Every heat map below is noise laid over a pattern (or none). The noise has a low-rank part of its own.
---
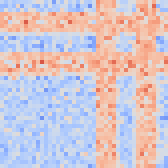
bands of rows crossing bands of columns
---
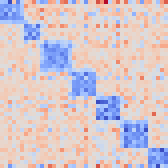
blocks along the diagonal
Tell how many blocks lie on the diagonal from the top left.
7
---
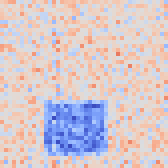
one block
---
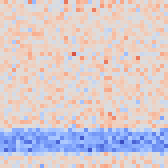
one band of rows
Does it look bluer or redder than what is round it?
bluer
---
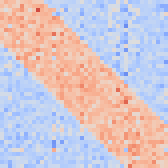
a diagonal band
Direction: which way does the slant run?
top left to bottom right
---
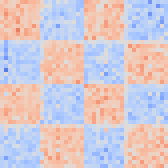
a checkerboard
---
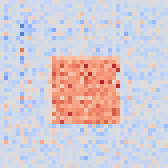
one block
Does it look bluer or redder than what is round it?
redder
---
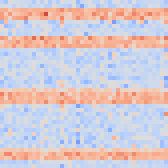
bands of rows
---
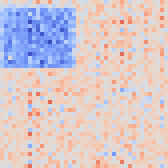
one block
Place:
top left
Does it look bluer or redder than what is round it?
bluer
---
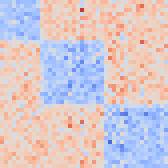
blocks along the diagonal
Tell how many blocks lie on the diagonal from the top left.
3
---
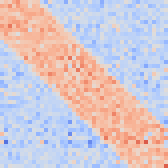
a diagonal band
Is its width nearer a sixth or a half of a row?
a half
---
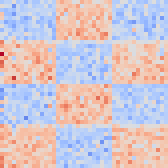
a checkerboard
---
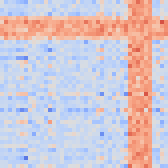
bands of rows crossing bands of columns
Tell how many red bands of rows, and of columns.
1 and 1
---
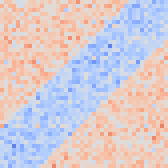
a diagonal band
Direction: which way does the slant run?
bottom left to top right
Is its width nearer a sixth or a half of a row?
a half
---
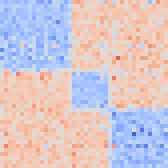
blocks along the diagonal
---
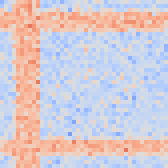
bands of rows crossing bands of columns
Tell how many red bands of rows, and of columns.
2 and 1
